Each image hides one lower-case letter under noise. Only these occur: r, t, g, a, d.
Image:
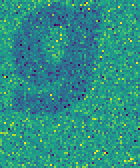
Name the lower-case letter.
g
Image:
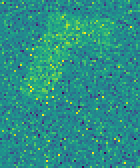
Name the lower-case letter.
r
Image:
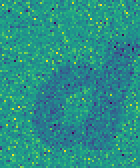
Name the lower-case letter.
d
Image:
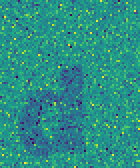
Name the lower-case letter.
d
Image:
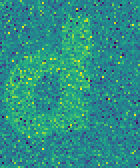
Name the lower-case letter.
d
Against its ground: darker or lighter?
lighter
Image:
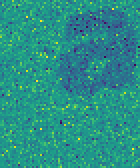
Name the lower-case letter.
a
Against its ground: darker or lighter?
darker
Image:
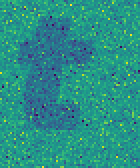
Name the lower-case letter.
t
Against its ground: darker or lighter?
darker
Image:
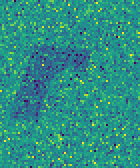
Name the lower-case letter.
r
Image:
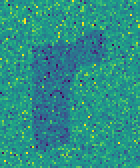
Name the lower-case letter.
r
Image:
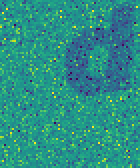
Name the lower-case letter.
d
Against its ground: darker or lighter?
darker
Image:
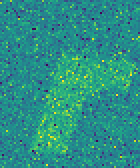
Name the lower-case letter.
r
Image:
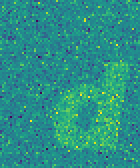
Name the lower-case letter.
d
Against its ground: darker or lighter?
lighter
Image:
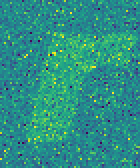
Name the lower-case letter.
r
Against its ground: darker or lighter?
lighter
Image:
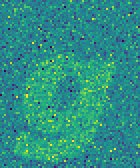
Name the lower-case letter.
g
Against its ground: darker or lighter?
lighter
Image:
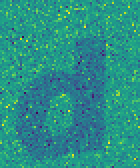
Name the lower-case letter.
d
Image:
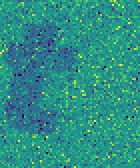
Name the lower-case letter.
t
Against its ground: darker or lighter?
darker
